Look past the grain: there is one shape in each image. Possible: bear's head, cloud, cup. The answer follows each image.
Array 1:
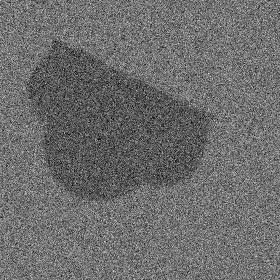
dark cloud
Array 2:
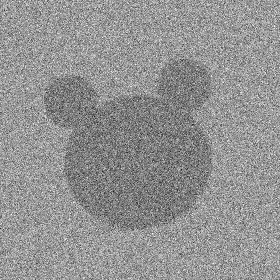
dark bear's head
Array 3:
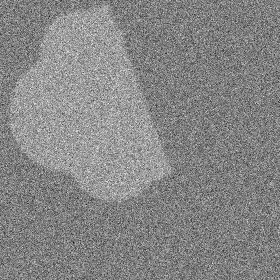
light cloud
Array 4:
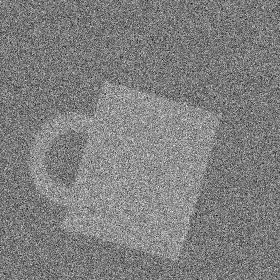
light cup
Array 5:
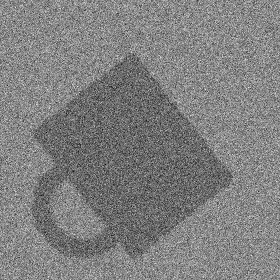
dark cup
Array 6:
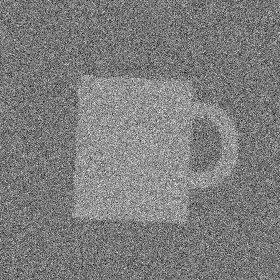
light cup
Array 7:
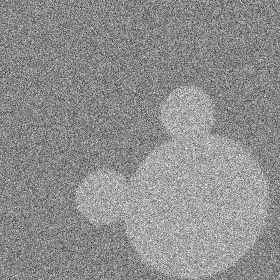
light bear's head
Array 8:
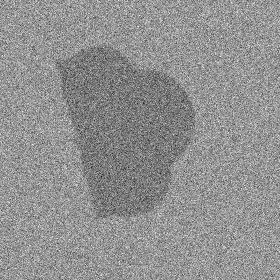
dark cloud
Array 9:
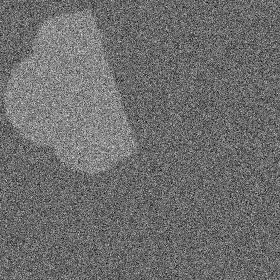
light cloud
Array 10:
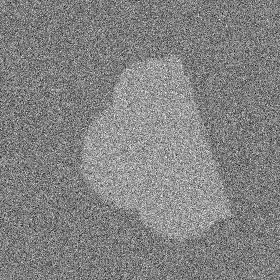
light cloud
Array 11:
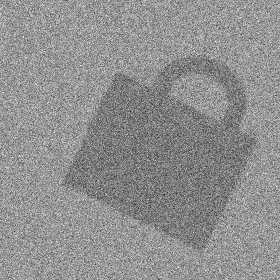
dark cup
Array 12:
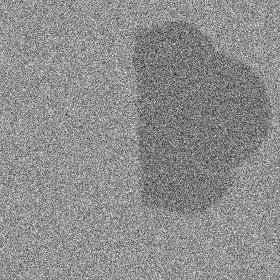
dark cloud
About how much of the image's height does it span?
two thirds
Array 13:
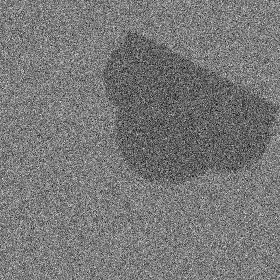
dark cloud
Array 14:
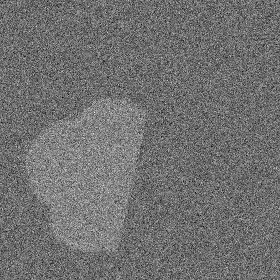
light cloud
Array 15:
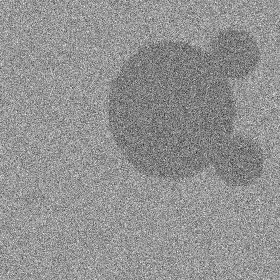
dark bear's head
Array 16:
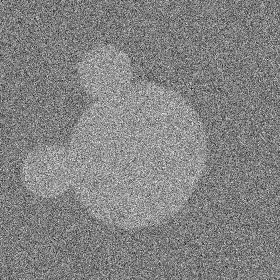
light bear's head
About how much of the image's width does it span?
two thirds
